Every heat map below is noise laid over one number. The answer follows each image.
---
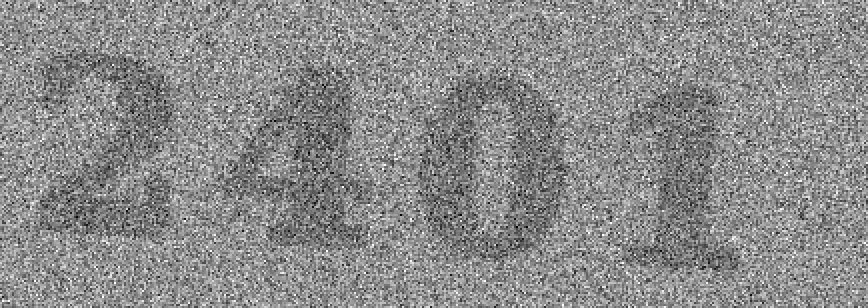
2401
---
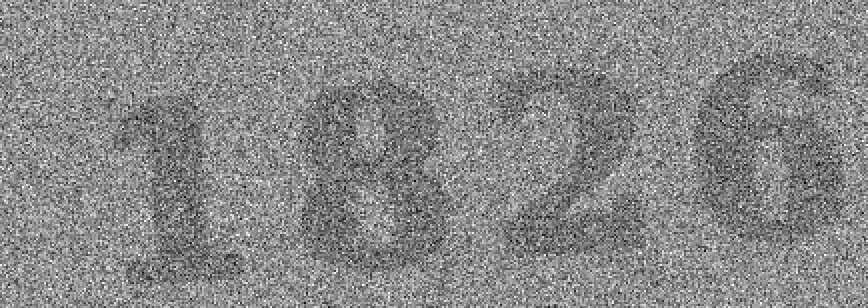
1826
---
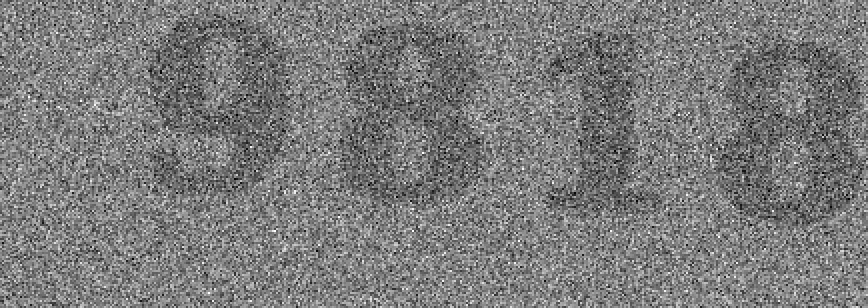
9818
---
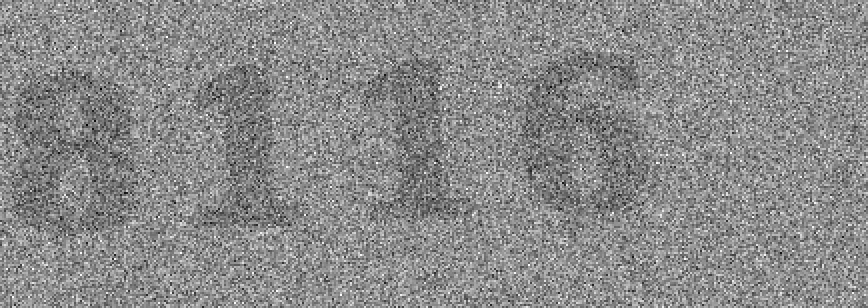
8116
